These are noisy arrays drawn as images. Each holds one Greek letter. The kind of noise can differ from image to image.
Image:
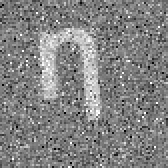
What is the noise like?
heavy tails
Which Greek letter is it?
eta
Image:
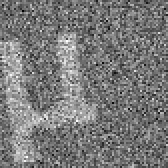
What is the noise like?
independent entries
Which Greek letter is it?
mu
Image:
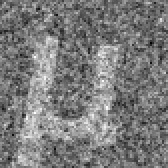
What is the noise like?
blotchy
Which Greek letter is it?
mu
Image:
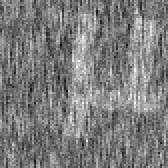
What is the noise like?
streaked along the columns
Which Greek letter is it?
mu
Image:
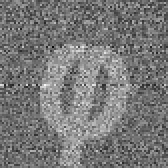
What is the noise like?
rows of uneven size
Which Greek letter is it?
phi
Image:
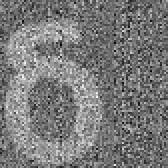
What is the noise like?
columns of uneven size
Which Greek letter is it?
delta
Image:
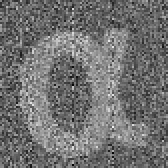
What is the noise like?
columns of uneven size
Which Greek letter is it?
alpha
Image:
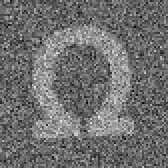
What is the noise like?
independent entries
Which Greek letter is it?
omega
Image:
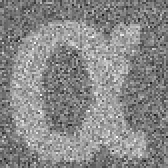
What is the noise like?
independent entries
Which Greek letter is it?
alpha
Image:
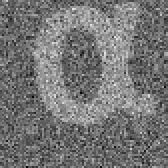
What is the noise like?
low rank plus noise
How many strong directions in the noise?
two
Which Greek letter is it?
alpha
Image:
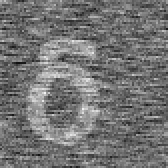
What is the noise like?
streaked along the rows
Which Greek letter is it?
delta
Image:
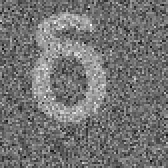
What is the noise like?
independent entries
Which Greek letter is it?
delta
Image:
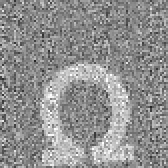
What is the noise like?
columns of uneven size
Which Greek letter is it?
omega
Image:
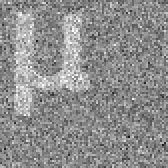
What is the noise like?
independent entries
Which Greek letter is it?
mu
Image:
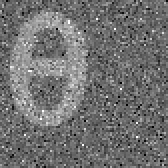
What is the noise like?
heavy tails
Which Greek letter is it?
theta
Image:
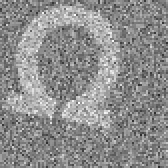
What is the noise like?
independent entries
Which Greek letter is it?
omega
